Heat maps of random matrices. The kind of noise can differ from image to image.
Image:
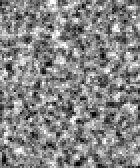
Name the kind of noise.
blotchy
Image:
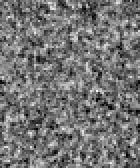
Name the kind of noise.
blotchy
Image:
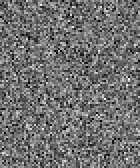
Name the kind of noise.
independent entries
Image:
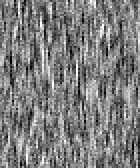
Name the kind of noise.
streaked along the columns
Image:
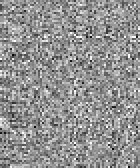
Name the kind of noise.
low rank plus noise
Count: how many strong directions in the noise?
three or four
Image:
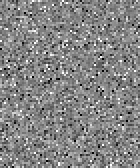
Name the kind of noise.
heavy tails
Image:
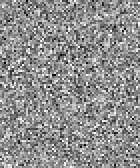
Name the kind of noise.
independent entries
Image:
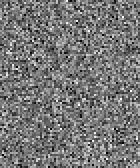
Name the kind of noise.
independent entries
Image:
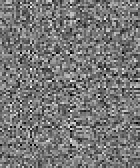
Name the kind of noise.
low rank plus noise
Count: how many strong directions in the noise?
two
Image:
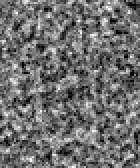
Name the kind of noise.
blotchy
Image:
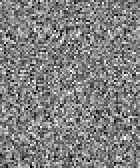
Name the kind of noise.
low rank plus noise
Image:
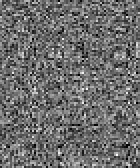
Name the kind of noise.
low rank plus noise
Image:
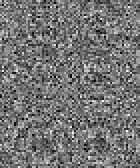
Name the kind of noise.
low rank plus noise
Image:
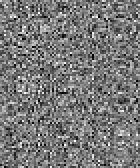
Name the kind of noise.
low rank plus noise
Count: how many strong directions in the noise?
five to eight
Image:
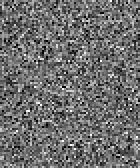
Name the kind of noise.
independent entries
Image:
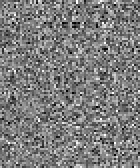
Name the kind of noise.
low rank plus noise
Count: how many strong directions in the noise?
five to eight
